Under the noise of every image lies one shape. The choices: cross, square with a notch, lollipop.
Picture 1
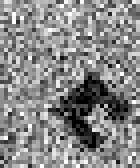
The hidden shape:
square with a notch
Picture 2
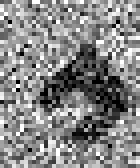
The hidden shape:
square with a notch
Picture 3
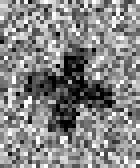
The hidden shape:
cross
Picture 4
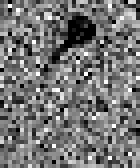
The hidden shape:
lollipop
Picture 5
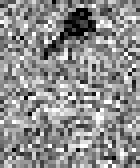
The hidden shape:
lollipop
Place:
top middle
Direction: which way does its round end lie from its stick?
up and right
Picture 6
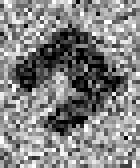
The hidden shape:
square with a notch
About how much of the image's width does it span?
nearly all
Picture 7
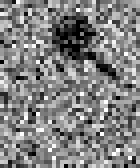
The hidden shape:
lollipop
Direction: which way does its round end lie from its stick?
up and left
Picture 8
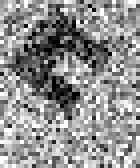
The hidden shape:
square with a notch
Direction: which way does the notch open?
down and right
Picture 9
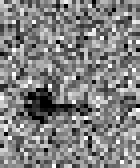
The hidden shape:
lollipop
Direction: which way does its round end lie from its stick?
left
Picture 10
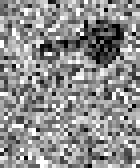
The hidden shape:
lollipop
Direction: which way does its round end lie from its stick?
right
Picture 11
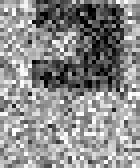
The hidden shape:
square with a notch
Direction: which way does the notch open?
left
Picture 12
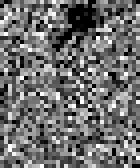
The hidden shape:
lollipop
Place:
top middle
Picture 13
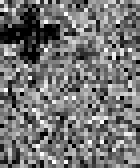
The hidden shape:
cross
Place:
top left
